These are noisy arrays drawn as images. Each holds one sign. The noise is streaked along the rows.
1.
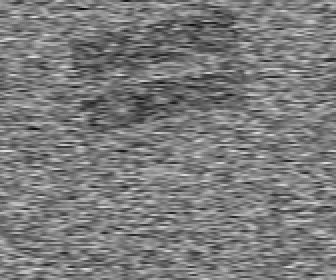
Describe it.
dark equals sign
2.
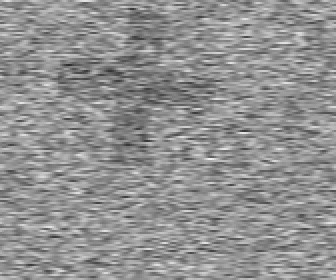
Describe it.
dark plus sign
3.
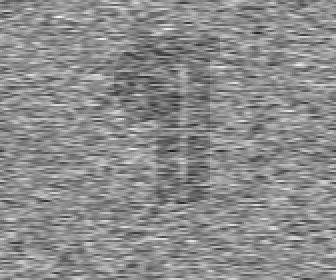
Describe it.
dark pilcrow
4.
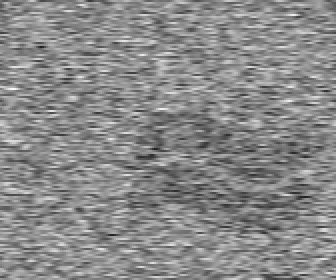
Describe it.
dark approximately sign
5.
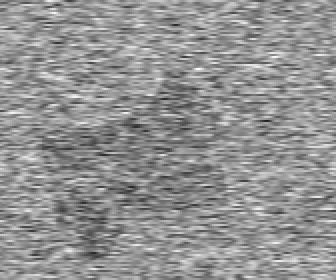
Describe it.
dark not-equal sign
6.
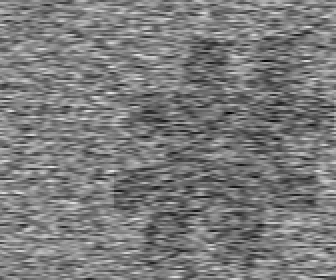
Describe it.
dark hash sign
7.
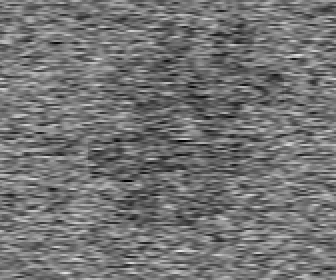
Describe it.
dark hash sign
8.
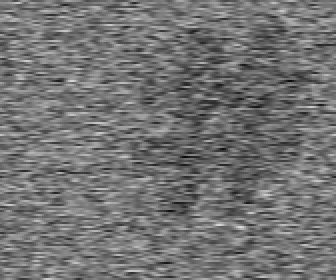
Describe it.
dark hash sign
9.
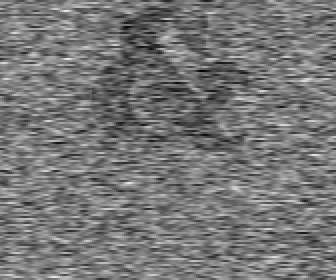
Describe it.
dark ampersand
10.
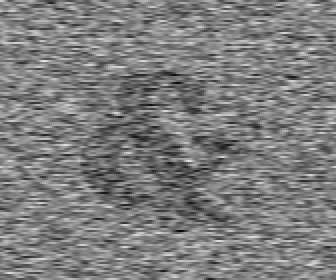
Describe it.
dark ampersand
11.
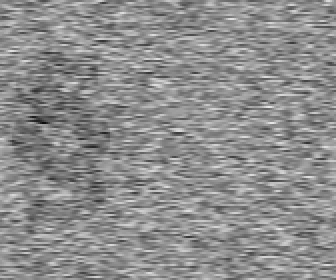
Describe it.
dark section sign
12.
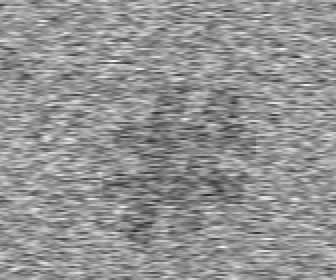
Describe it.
dark hash sign
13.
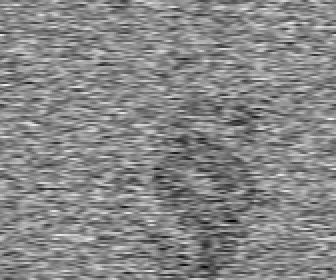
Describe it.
dark section sign
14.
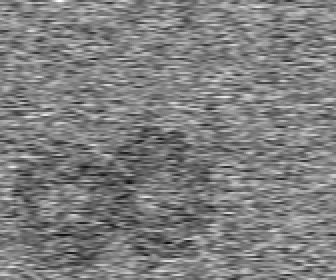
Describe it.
dark infinity sign
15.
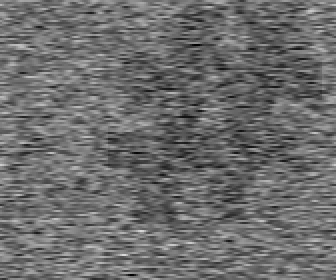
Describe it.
dark hash sign
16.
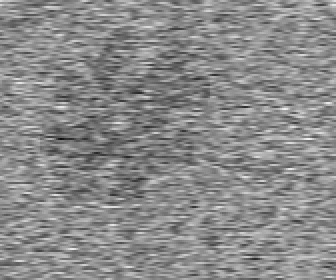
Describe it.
dark hash sign
